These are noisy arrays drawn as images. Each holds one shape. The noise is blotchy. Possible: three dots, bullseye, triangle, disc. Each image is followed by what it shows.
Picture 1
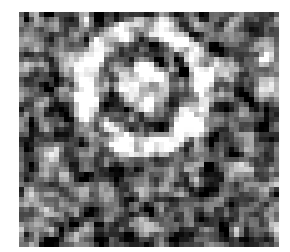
bullseye
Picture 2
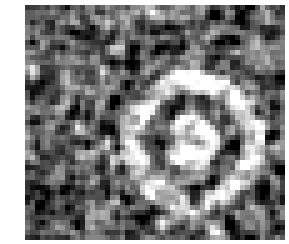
bullseye
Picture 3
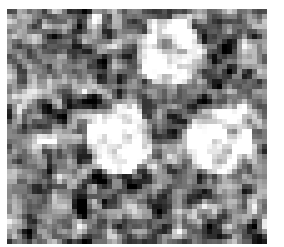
three dots
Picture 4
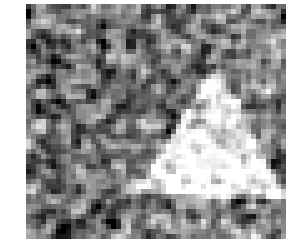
triangle
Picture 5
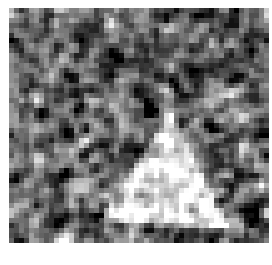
triangle
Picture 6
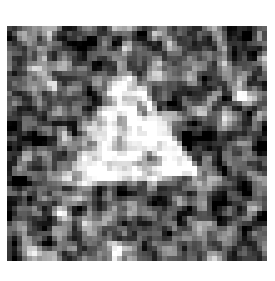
triangle
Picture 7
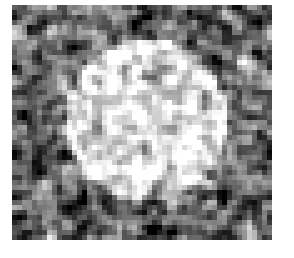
disc
